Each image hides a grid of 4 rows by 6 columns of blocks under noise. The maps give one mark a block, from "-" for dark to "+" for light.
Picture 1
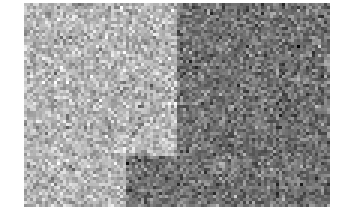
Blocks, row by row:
+ + + - - -
+ + + - - -
+ + + - - -
+ + - - - -
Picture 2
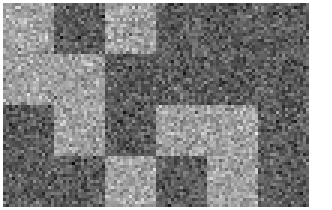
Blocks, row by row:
+ - + - - -
+ + - - - -
- + - + + -
- - + - + -
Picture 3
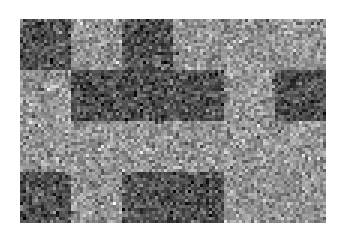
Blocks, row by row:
- + - + + +
+ - - - + -
+ + + + + +
- + - - + +
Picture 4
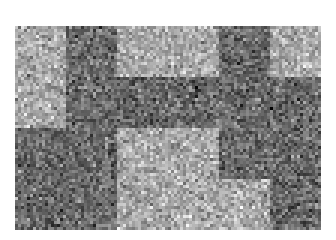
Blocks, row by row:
+ - + + - +
+ - - - - -
- - + + - -
- - + + + -
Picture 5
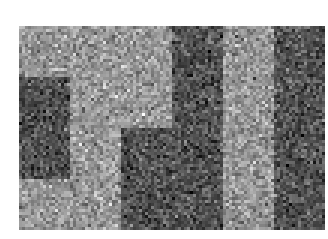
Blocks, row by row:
+ + + - + -
- + + - + -
- + - - + -
+ + - - + -
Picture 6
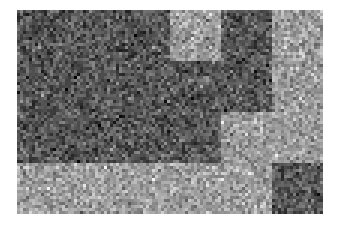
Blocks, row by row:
- - - + - +
- - - - - +
- - - - + +
+ + + + + -
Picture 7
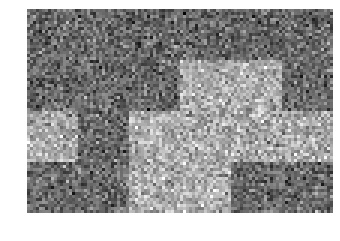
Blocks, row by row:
- - - - - -
- - - + + -
+ - + + + +
- - + + - -
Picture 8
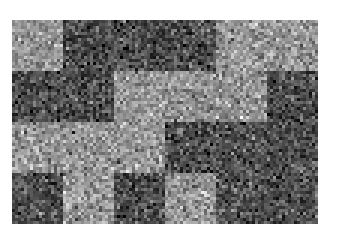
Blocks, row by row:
+ - - - + +
- - + + + -
+ + + - - -
- + - + - -
